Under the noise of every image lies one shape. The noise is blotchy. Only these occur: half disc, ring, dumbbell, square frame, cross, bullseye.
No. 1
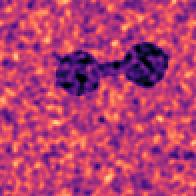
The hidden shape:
dumbbell
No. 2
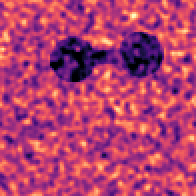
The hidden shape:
dumbbell
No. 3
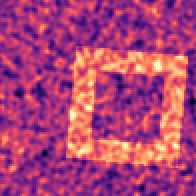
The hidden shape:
square frame
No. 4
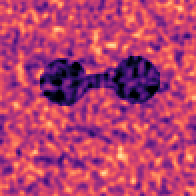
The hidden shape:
dumbbell
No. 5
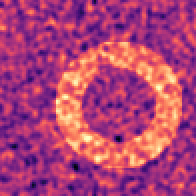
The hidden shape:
ring
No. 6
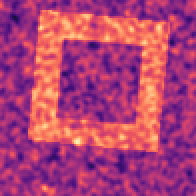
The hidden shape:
square frame
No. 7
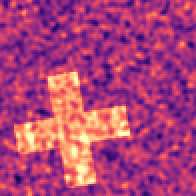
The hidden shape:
cross
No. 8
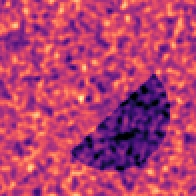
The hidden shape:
half disc
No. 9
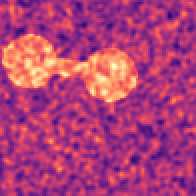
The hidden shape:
dumbbell
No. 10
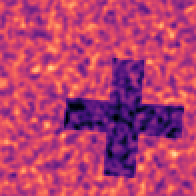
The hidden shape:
cross
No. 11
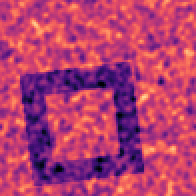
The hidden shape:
square frame
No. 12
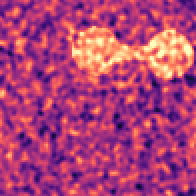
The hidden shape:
dumbbell
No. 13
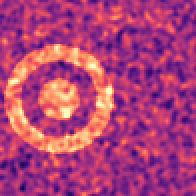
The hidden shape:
bullseye
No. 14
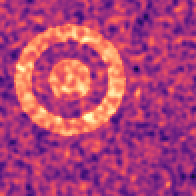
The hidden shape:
bullseye
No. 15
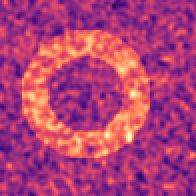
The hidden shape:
ring
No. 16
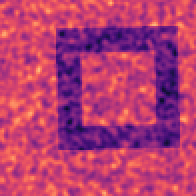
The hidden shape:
square frame
